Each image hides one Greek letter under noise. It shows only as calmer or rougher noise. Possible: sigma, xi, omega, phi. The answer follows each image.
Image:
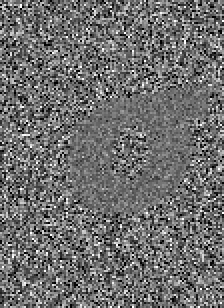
calm sigma
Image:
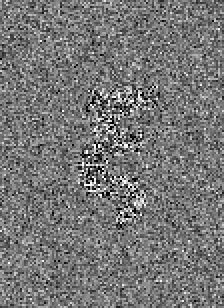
rough xi
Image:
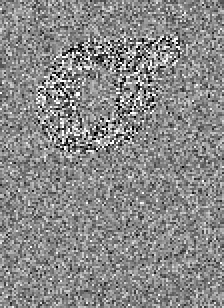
rough sigma
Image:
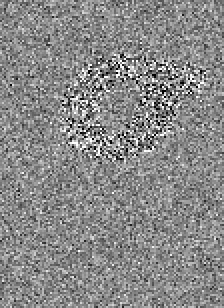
rough sigma
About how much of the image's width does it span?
two thirds
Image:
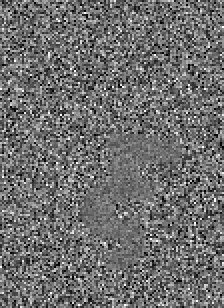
calm xi
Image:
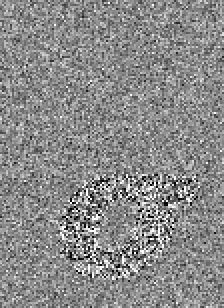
rough sigma
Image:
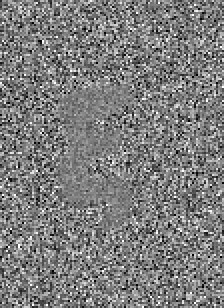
calm xi
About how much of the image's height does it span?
half
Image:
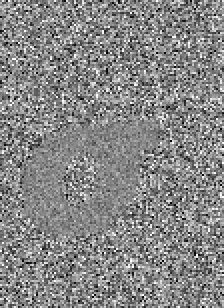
calm sigma
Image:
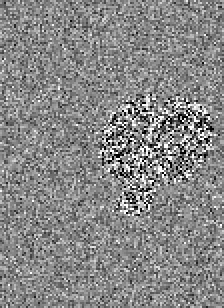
rough phi
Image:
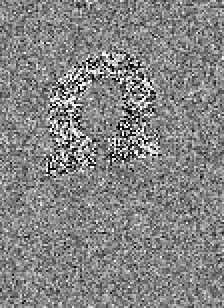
rough omega
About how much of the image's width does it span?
half
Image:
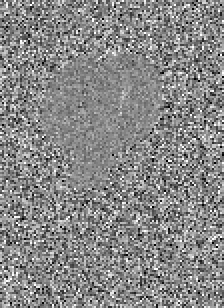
calm phi
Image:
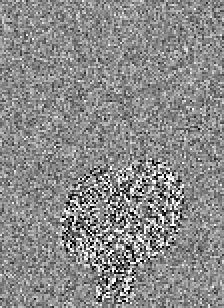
rough phi
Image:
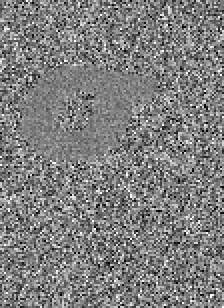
calm sigma
